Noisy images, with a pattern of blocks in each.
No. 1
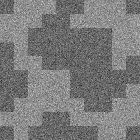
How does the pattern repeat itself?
mirrored about the diagonal from the bottom left
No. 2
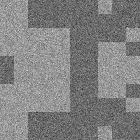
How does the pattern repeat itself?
top and bottom mirror each other
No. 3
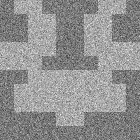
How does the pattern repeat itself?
left and right mirror each other
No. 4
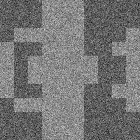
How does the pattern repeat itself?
top and bottom mirror each other
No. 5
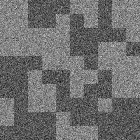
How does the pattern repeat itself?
no symmetry
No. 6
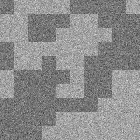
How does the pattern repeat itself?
no symmetry
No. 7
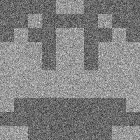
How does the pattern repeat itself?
left and right mirror each other
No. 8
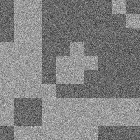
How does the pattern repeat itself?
mirrored about the diagonal from the bottom left
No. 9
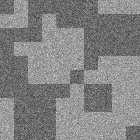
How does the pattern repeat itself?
mirrored about the diagonal from the top left
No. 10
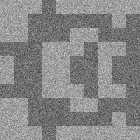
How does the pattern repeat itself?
top and bottom mirror each other
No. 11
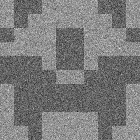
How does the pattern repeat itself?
left and right mirror each other
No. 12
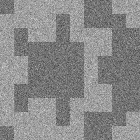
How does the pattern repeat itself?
top and bottom mirror each other
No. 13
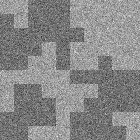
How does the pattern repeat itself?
mirrored about the diagonal from the bottom left
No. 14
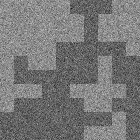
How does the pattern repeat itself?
no symmetry
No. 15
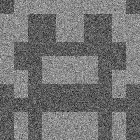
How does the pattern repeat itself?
left and right mirror each other
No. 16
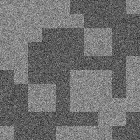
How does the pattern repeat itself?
mirrored about the diagonal from the top left
